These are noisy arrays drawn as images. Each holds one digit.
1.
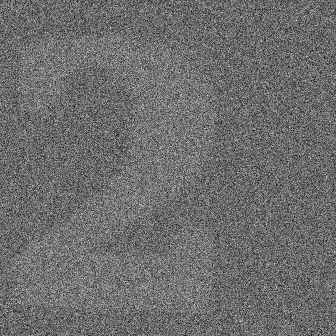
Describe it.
light 2
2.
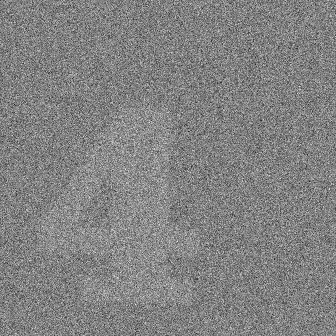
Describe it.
light 4
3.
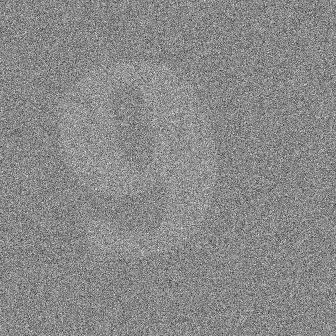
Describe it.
light 9
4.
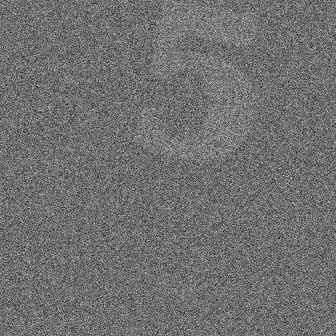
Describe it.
light 5
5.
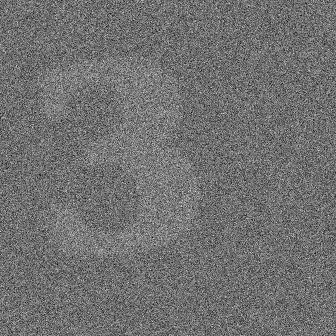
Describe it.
light 3
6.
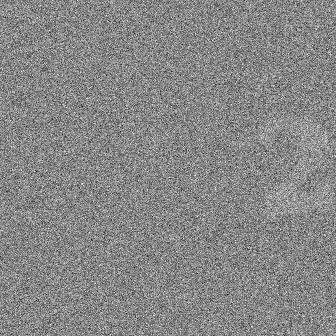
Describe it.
light 2, middle right
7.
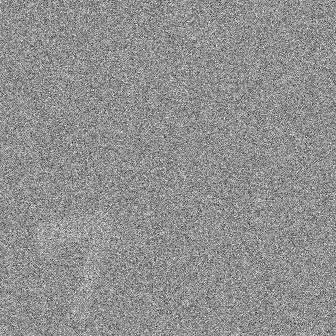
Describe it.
light 7, bottom left
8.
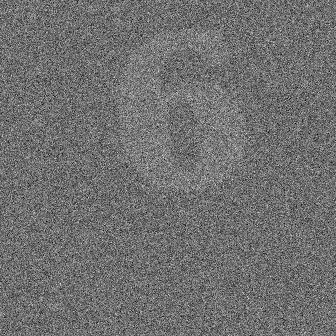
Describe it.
light 6
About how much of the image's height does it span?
half
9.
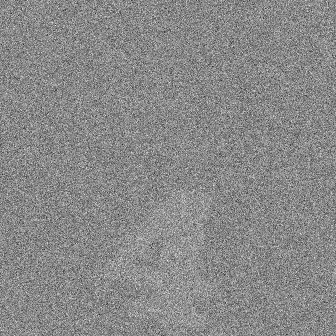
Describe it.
light 4, bottom middle
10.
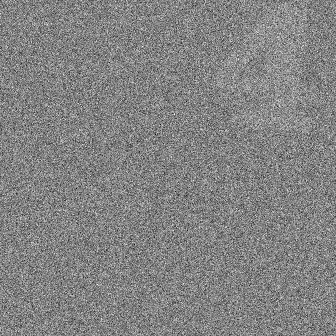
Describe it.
light 4, top right
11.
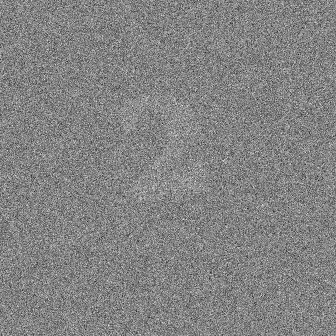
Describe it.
light 2, centre
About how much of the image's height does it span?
a third
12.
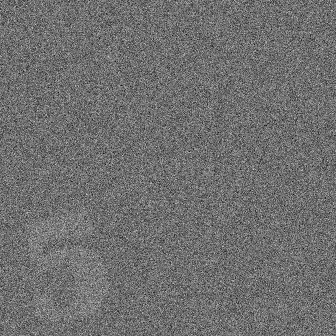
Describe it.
light 5, bottom left
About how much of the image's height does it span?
a third
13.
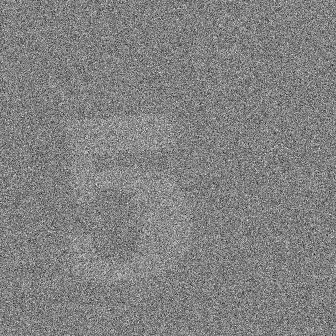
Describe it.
light 5
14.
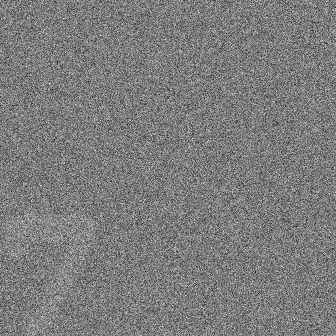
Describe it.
light 7, bottom left
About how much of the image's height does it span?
a third
